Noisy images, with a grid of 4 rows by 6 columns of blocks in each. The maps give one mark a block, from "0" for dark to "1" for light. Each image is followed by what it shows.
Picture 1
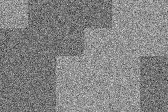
1 0 0 0 1 1
0 0 0 1 1 1
0 0 1 1 1 0
0 0 1 1 1 0
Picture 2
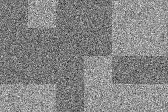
0 1 0 0 1 1
0 0 0 0 1 1
0 0 0 1 0 0
1 1 0 1 1 1
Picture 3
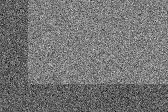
0 1 1 1 1 1
0 1 1 1 1 1
0 1 1 1 1 1
0 0 0 0 0 0
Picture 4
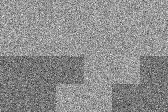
1 1 1 1 1 1
1 1 1 1 1 1
0 0 0 1 1 0
0 0 1 1 0 0
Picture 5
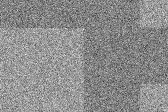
0 0 0 0 0 1
1 1 1 0 0 0
1 1 1 0 0 0
1 1 1 0 0 1
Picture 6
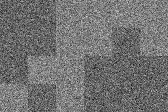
0 0 1 1 1 1
0 0 1 1 0 1
0 1 1 0 0 0
1 0 1 0 0 0
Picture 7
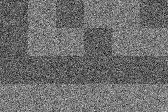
0 1 0 1 1 0
0 1 1 0 1 1
0 0 0 0 0 0
1 1 1 1 1 1
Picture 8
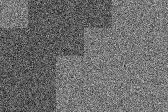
1 0 0 0 1 1
0 0 0 1 1 1
0 0 1 1 1 1
0 0 1 1 1 1
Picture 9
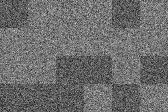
0 1 1 1 0 1
1 1 1 1 1 1
1 1 0 0 1 0
0 0 0 1 0 1
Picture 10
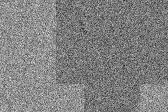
1 1 0 0 0 0
1 1 0 0 0 0
1 1 0 0 0 0
1 1 1 0 0 1
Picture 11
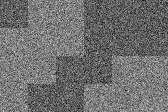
0 1 1 0 0 0
1 1 1 0 0 0
1 1 0 0 1 1
1 0 0 1 1 1
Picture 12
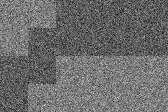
1 1 0 0 0 0
1 0 0 0 0 0
0 0 1 1 1 1
0 1 1 1 1 1
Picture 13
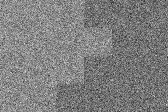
1 1 1 0 0 0
1 1 1 1 0 0
1 1 1 0 0 0
1 1 0 0 0 0
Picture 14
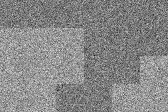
0 0 0 0 0 0
1 1 1 0 0 0
1 1 1 0 0 1
1 1 0 0 1 1
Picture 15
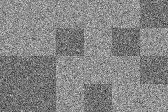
1 1 1 1 1 0
1 1 0 1 0 1
0 0 1 1 1 0
0 0 1 0 1 1
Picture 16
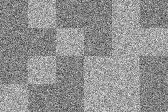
0 1 0 0 1 0
0 0 1 0 1 1
0 1 0 1 1 0
1 0 0 1 1 0
